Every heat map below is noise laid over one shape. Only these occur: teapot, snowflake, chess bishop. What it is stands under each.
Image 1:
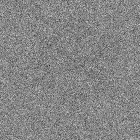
snowflake
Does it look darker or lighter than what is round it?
darker
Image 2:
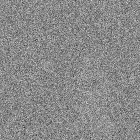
chess bishop
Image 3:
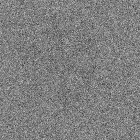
snowflake
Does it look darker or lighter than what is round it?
darker
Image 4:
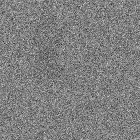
chess bishop
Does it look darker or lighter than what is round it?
darker
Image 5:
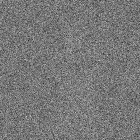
chess bishop
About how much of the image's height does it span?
nearly all
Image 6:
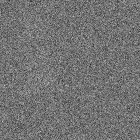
chess bishop
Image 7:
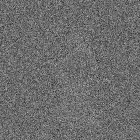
chess bishop
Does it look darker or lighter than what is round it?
lighter
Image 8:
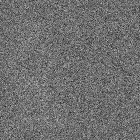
chess bishop
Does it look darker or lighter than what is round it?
lighter
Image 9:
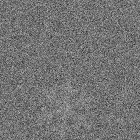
snowflake
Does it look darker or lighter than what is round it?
lighter
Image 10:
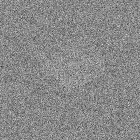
teapot
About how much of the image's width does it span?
half
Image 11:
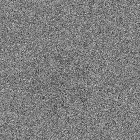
snowflake
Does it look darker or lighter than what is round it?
darker
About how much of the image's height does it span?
half
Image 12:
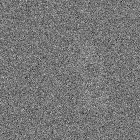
chess bishop
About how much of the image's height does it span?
half
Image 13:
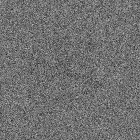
snowflake
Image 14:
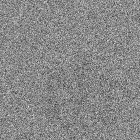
snowflake
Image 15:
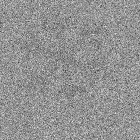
snowflake
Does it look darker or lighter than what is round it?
darker
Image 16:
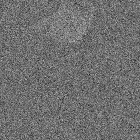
teapot
